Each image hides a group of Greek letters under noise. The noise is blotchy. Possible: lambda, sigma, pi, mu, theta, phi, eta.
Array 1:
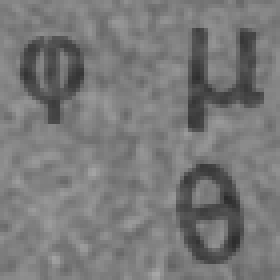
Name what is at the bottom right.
theta
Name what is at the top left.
phi
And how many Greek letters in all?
3
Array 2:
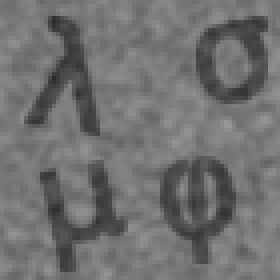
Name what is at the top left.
lambda
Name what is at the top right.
sigma
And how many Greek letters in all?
4
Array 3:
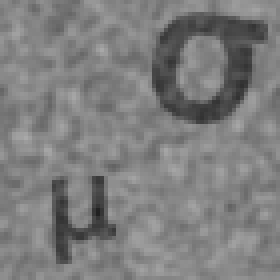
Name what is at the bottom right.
nothing
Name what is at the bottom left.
mu
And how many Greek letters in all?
2
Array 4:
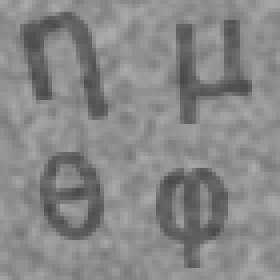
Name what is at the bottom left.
theta
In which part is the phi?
bottom right
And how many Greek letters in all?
4
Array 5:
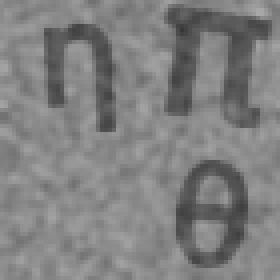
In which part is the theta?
bottom right
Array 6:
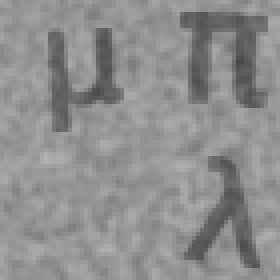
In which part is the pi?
top right
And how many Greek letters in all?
3
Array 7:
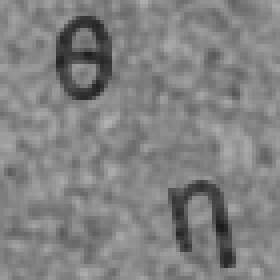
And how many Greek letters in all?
2
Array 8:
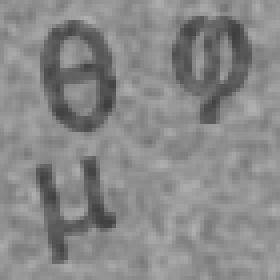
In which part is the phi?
top right
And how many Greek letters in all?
3
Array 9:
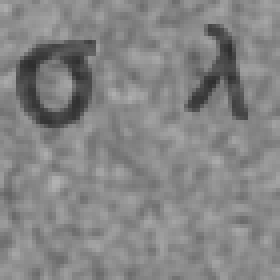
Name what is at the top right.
lambda
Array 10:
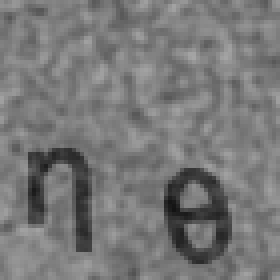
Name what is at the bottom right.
theta
